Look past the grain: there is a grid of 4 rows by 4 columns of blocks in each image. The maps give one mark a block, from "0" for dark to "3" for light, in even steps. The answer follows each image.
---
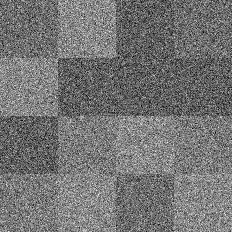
1301
3000
0232
2313
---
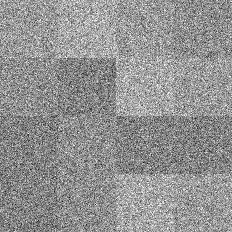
2321
1032
0100
0132
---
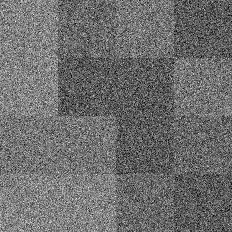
3120
3002
2201
3310
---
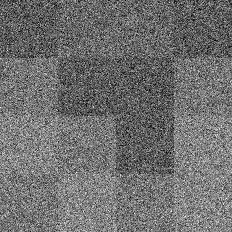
0110
2002
3203
2323
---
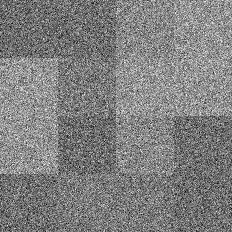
0023
3133
3020
0110
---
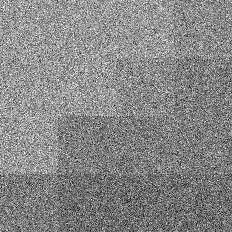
3332
3321
3111
1000
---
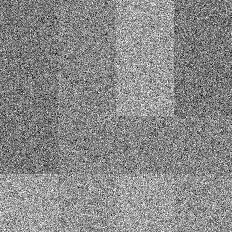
0130
0130
0111
3232
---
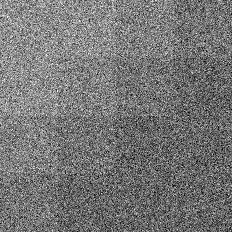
3321
3210
2100
1000
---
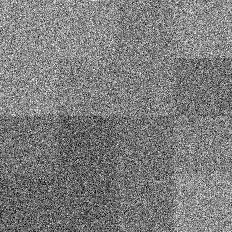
3323
3221
1012
0013
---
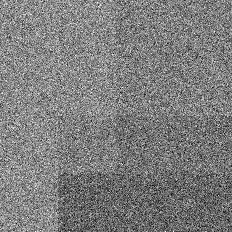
3322
3322
3211
3000
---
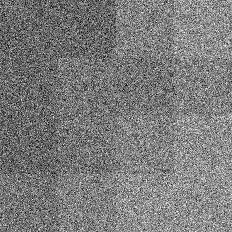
0023
0112
0123
1233
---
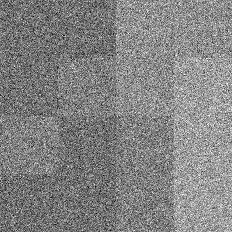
0022
0123
1013
0013
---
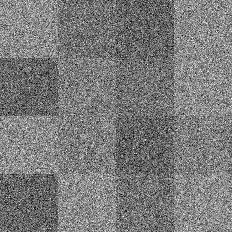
3103
0213
3202
0313
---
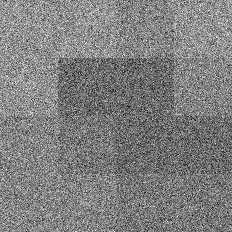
3323
3002
2100
2211
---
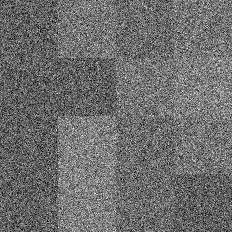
0212
0023
0312
0310
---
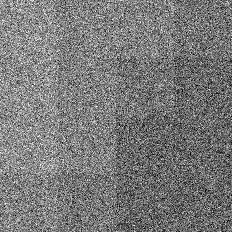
3221
3210
3200
2100
